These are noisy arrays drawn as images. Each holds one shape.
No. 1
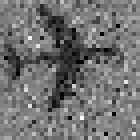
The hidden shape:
airplane
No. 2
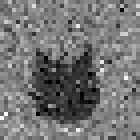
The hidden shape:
cat's head
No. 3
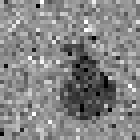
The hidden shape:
pear
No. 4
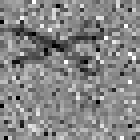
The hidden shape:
pair of scissors
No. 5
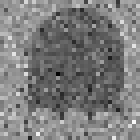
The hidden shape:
ghost
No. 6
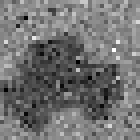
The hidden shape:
car
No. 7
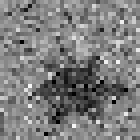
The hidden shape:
turtle
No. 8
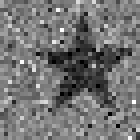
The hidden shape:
star
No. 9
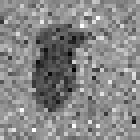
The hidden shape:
footprint
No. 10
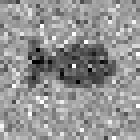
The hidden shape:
fish
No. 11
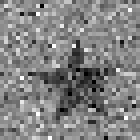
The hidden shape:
star
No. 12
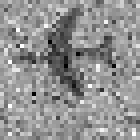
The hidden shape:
airplane
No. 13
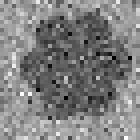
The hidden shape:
flower
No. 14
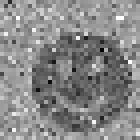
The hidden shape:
smiling face
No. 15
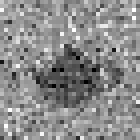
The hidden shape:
teapot
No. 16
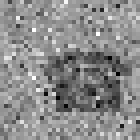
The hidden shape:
telephone
